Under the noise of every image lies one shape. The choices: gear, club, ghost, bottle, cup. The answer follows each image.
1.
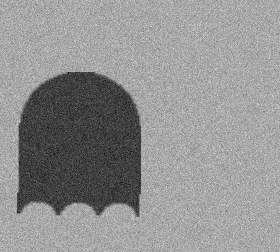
dark ghost
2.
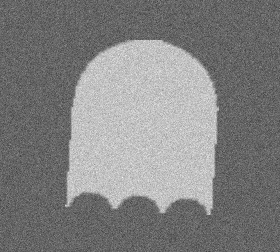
light ghost
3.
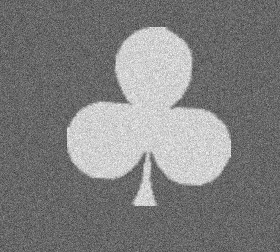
light club
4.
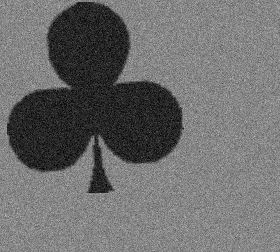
dark club
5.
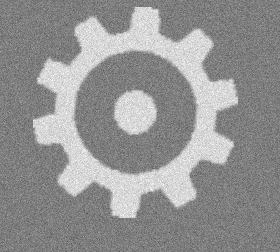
light gear
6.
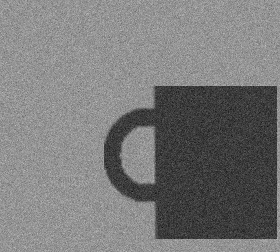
dark cup
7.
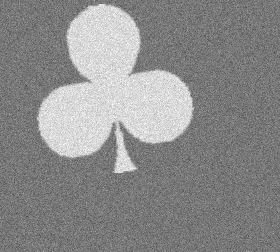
light club
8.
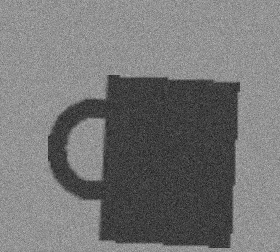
dark cup
